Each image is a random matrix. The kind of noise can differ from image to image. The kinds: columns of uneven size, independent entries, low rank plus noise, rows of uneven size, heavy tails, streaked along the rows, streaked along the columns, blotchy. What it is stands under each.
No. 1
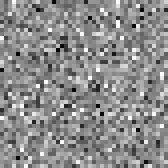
heavy tails
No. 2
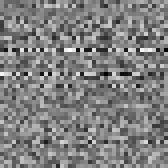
rows of uneven size
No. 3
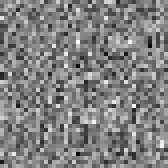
low rank plus noise
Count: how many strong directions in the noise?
three or four
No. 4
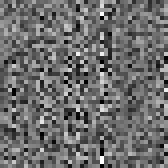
columns of uneven size
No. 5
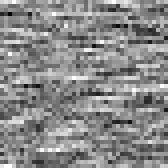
streaked along the rows
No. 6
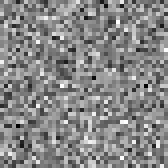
independent entries
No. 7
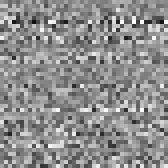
rows of uneven size
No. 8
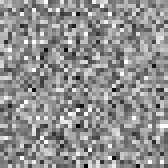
low rank plus noise
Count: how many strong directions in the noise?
five to eight
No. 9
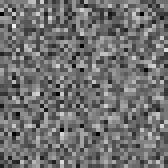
low rank plus noise
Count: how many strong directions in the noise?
five to eight
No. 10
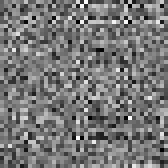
low rank plus noise
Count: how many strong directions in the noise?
one
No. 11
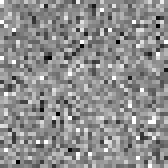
heavy tails
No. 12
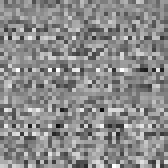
rows of uneven size
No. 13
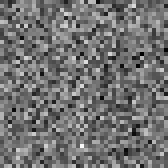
independent entries
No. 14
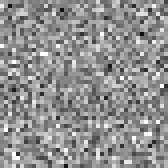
independent entries
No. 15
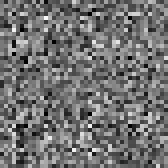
low rank plus noise
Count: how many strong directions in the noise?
one
